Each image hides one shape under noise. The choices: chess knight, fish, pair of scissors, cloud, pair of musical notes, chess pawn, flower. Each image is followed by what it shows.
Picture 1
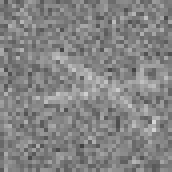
light pair of scissors
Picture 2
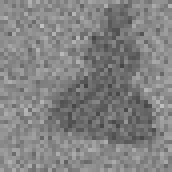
dark chess pawn
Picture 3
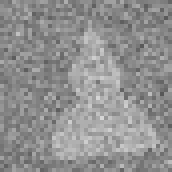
light chess pawn
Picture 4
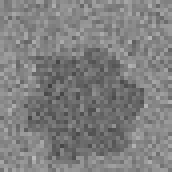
dark flower
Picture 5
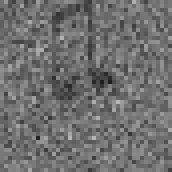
dark pair of musical notes
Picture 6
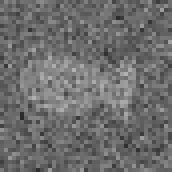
light fish
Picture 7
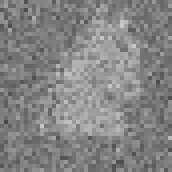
light chess knight
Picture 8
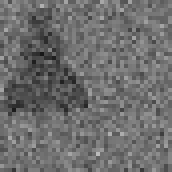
dark chess pawn
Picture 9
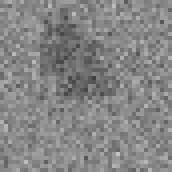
dark chess knight
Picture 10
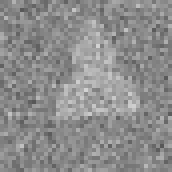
light chess pawn
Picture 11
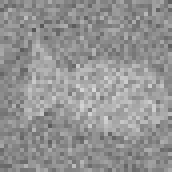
light fish
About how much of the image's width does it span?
nearly all
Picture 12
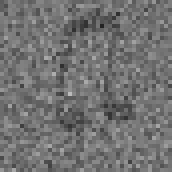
dark pair of musical notes
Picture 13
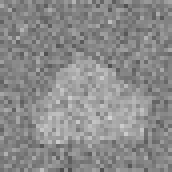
light cloud
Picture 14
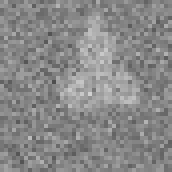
light chess pawn
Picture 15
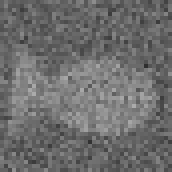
light fish
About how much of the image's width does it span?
nearly all
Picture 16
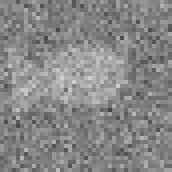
light fish
